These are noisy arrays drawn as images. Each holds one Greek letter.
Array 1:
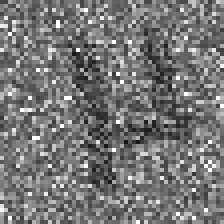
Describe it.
dark mu
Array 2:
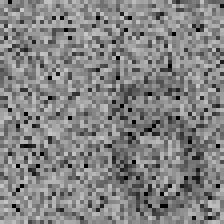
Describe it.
dark delta
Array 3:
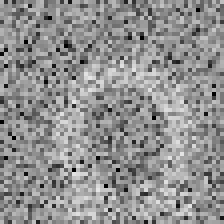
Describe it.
light omega
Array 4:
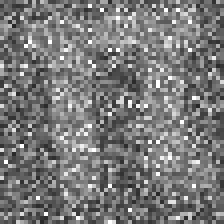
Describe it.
light pi
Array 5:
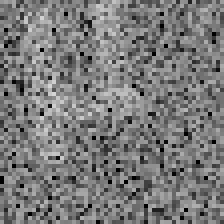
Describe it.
light mu
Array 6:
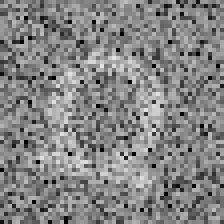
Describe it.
light omega
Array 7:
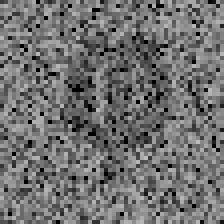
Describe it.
dark phi
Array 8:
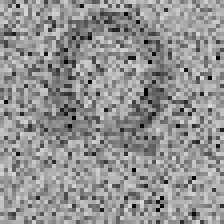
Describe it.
dark omega
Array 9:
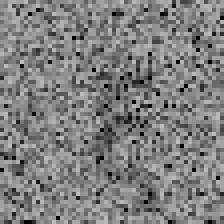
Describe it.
dark xi
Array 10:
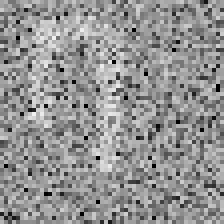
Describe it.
light eta
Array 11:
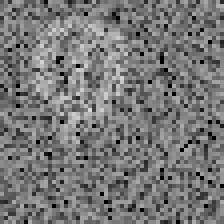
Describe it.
light phi
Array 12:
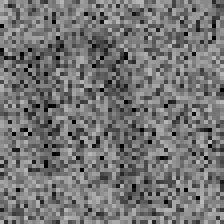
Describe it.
dark eta
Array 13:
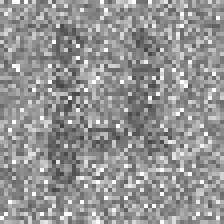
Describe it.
dark mu
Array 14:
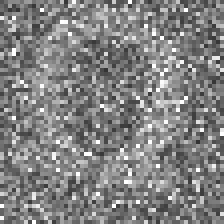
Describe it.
light omega
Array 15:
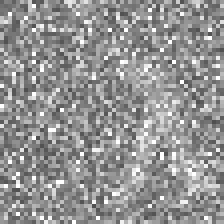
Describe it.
light lambda
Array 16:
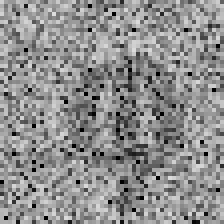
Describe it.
dark phi
